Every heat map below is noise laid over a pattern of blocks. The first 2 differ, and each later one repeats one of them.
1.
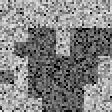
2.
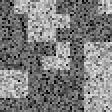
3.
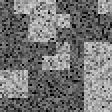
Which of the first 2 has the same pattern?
2
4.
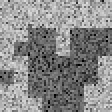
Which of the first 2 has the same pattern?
1
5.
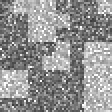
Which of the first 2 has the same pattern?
2
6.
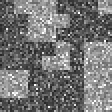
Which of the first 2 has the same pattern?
2
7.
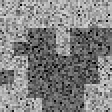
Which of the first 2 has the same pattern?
1
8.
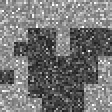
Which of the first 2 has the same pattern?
1
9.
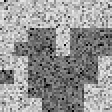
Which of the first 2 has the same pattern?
1
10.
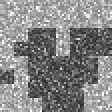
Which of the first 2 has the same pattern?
1
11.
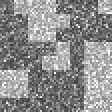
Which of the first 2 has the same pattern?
2
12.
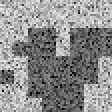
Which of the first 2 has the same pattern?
1
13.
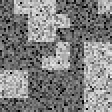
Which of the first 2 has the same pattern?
2
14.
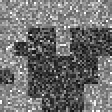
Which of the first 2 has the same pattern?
1
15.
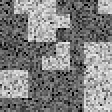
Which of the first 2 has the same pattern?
2
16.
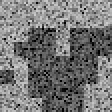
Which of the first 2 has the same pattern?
1
